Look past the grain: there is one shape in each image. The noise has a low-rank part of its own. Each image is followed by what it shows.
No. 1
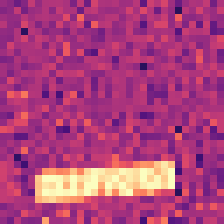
light bar
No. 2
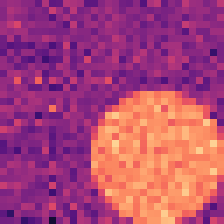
light disc
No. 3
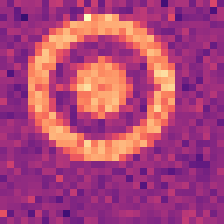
light bullseye
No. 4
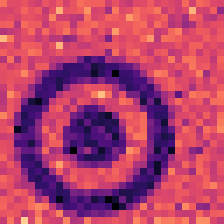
dark bullseye
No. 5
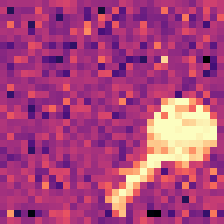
light lollipop
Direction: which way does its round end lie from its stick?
up and right
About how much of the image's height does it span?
half
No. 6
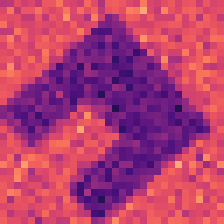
dark square with a notch
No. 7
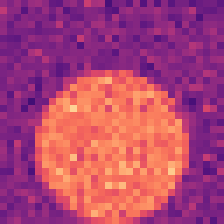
light disc
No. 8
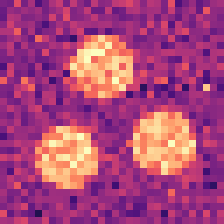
light three dots
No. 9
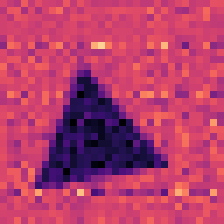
dark triangle
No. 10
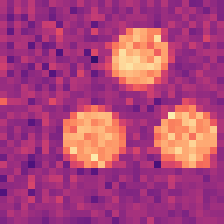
light three dots
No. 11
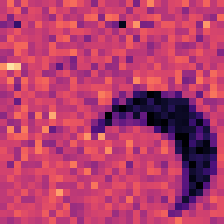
dark crescent
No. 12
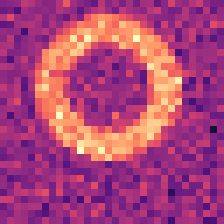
light ring
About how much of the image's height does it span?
two thirds
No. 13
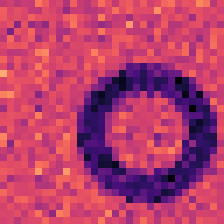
dark ring
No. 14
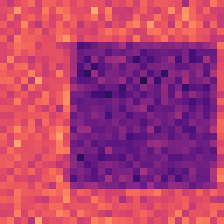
dark square
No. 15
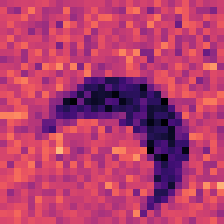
dark crescent
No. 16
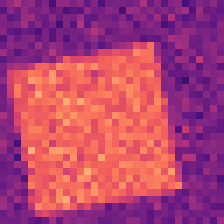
light square
